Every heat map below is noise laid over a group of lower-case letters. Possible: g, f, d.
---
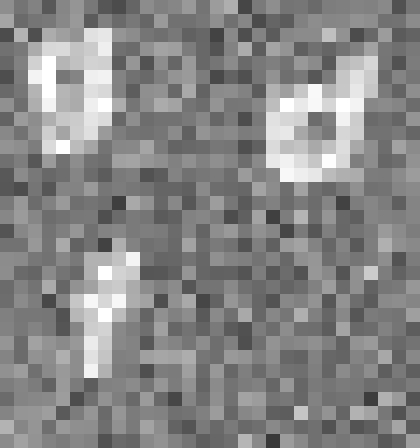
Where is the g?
top left
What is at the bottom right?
nothing
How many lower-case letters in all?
3
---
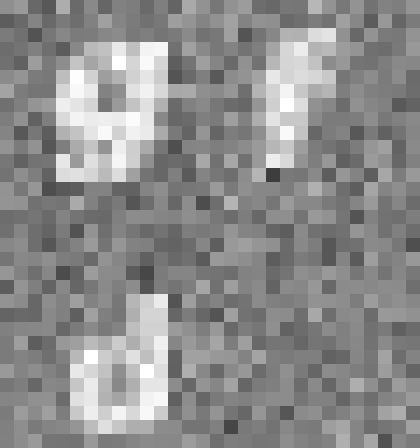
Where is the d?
bottom left
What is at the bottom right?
nothing
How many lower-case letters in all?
3
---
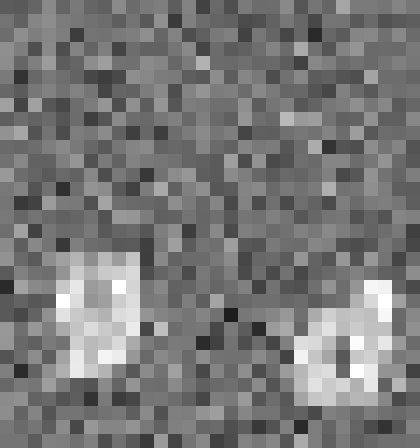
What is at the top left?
nothing
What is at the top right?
nothing
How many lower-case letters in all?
2
